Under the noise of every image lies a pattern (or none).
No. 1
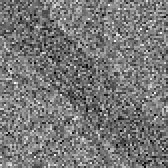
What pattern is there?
a diagonal band
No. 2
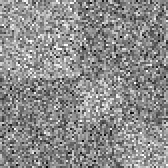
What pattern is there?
blocks along the diagonal
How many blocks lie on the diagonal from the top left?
3
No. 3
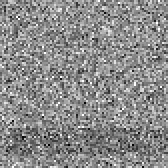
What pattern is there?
one band of rows
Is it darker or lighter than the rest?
darker
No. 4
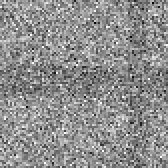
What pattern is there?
bands of rows crossing bands of columns
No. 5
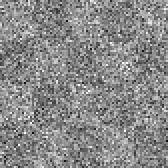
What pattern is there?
a checkerboard
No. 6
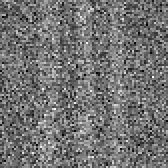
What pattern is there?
bands of columns
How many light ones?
3
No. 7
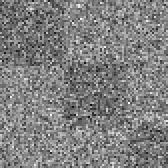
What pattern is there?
blocks along the diagonal
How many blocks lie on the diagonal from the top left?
3
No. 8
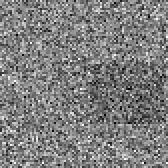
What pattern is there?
one block
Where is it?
middle right
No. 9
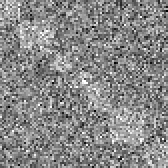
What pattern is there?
blocks along the diagonal
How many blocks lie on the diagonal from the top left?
7
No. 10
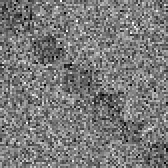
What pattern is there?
blocks along the diagonal
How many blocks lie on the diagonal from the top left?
6
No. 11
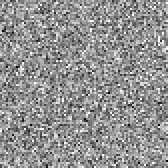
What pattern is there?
only noise
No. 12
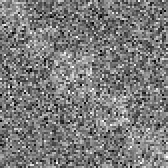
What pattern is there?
blocks along the diagonal
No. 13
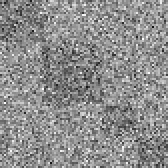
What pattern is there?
blocks along the diagonal
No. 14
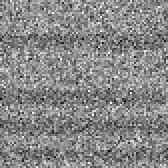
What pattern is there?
bands of rows
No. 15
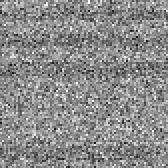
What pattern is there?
bands of rows
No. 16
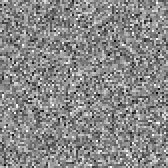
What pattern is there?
only noise
